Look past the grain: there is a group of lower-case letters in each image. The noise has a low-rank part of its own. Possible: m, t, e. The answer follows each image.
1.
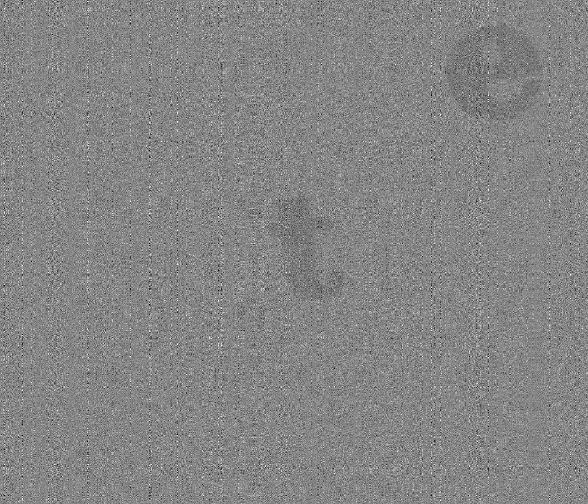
top right: e; centre: t
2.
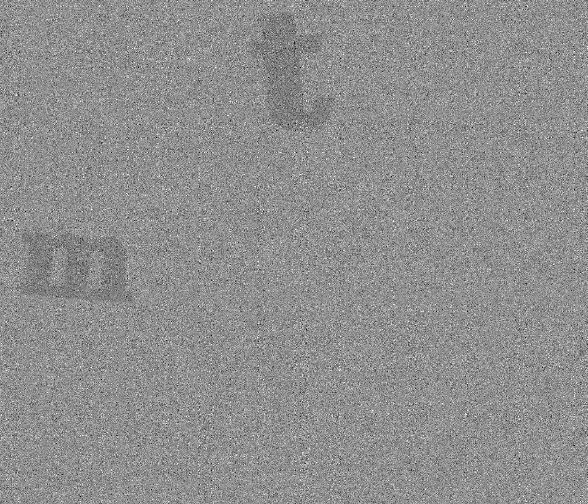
top middle: t; middle left: m
